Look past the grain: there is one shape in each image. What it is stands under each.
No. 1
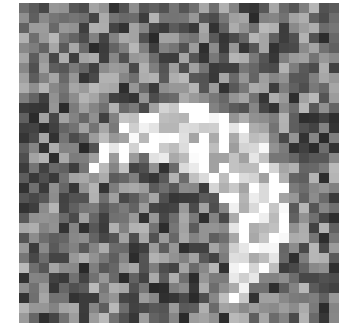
crescent
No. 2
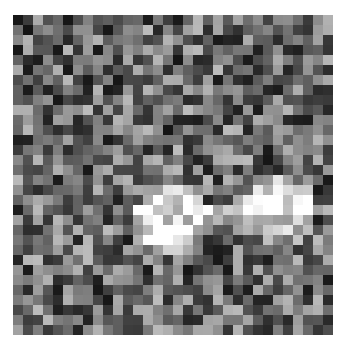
dumbbell
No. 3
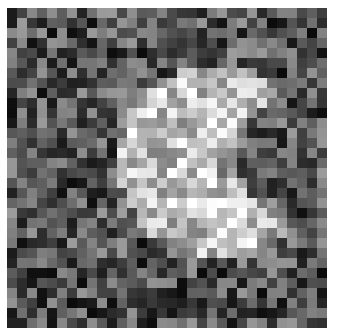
disc with a wedge cut out
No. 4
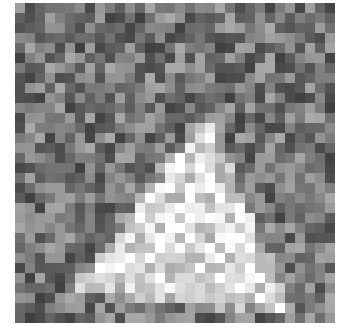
triangle
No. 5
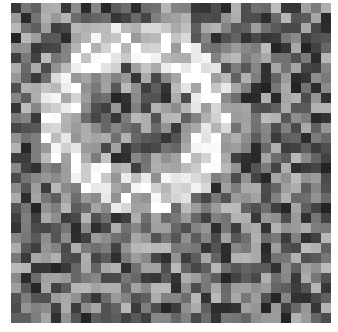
ring
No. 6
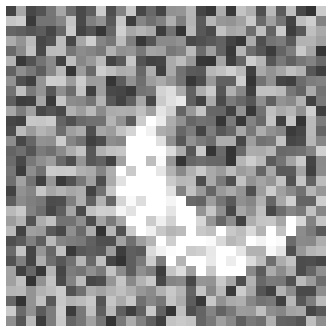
crescent
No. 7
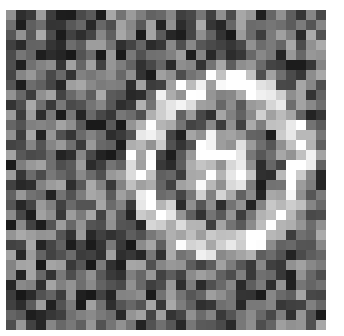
bullseye
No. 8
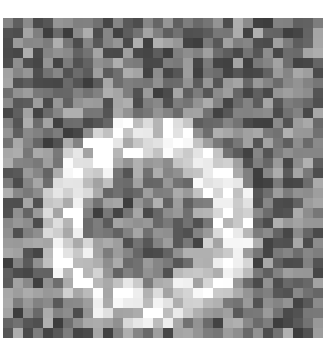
ring
